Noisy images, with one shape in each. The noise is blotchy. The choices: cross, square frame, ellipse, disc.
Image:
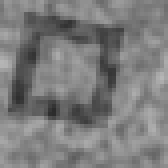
square frame
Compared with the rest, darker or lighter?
darker
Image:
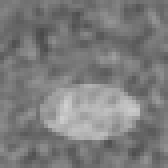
ellipse
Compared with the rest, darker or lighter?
lighter
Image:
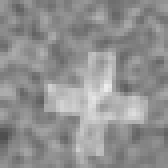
cross
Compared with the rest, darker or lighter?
lighter
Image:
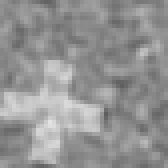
cross
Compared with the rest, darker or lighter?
lighter
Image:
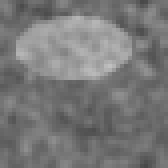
ellipse
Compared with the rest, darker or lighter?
lighter
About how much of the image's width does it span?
two thirds
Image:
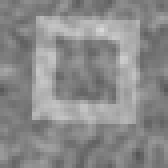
square frame
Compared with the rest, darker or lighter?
lighter
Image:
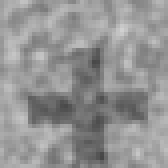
cross
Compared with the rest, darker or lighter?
darker
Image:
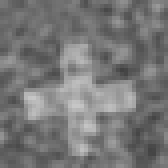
cross
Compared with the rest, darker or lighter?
lighter
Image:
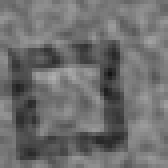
square frame
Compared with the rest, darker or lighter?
darker
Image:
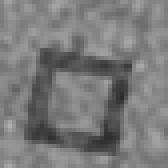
square frame
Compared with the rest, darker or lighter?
darker
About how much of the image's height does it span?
two thirds
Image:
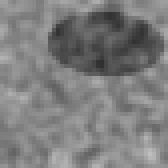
ellipse
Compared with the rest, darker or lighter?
darker
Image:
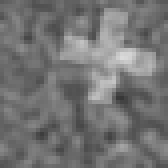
cross
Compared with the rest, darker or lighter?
lighter
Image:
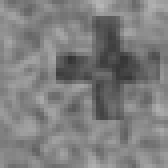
cross
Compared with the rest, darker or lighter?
darker
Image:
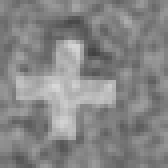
cross
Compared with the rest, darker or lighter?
lighter
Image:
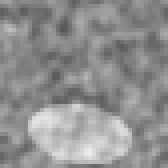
ellipse
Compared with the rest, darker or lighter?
lighter
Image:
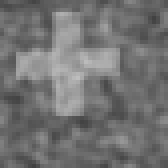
cross
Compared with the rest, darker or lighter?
lighter
